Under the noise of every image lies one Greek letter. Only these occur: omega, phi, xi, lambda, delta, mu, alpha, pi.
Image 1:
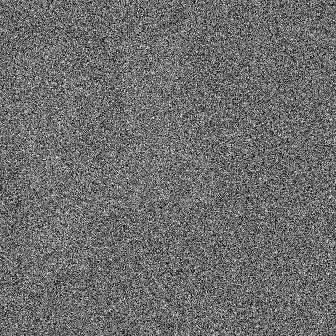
mu
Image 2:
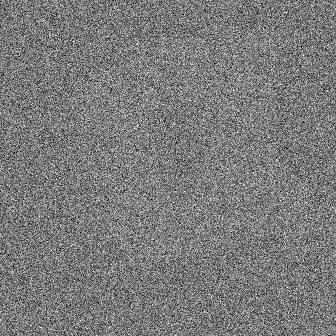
alpha
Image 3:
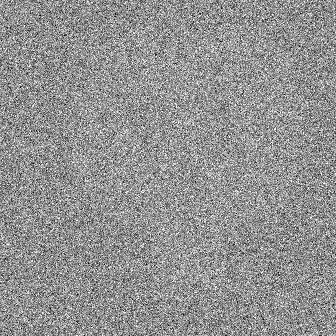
phi
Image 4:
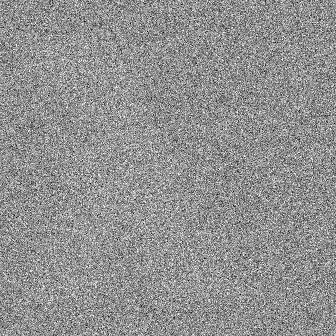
lambda
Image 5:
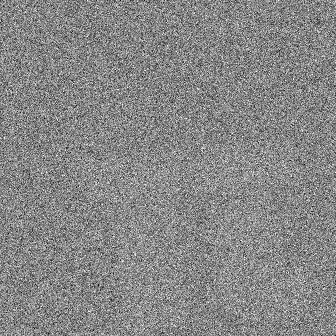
pi
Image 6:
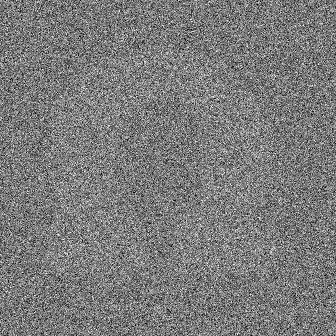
omega
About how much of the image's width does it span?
two thirds
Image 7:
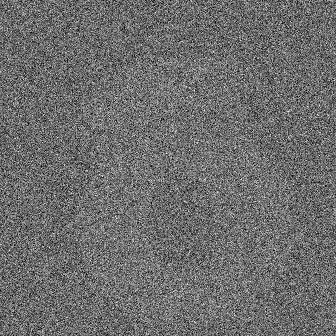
delta
